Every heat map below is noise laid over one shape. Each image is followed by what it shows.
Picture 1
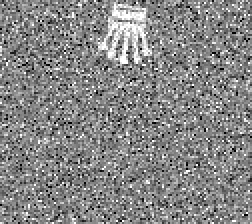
chess queen
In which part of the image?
top middle
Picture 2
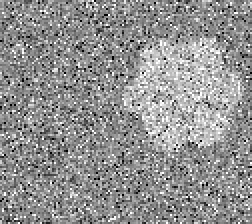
flower
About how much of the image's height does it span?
half
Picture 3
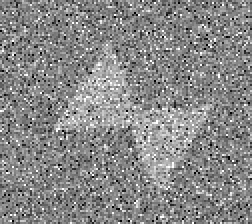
bow tie
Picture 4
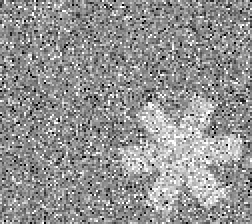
asterisk
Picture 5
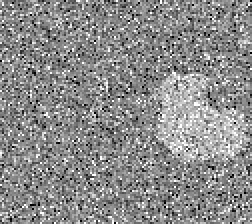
car
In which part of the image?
middle right
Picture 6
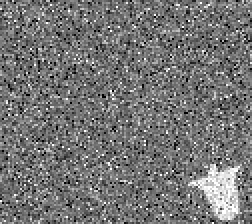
bell
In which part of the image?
bottom right
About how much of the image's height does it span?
a quarter
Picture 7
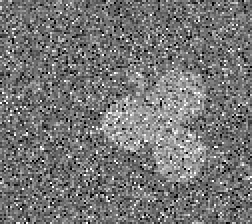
club
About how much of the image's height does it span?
half
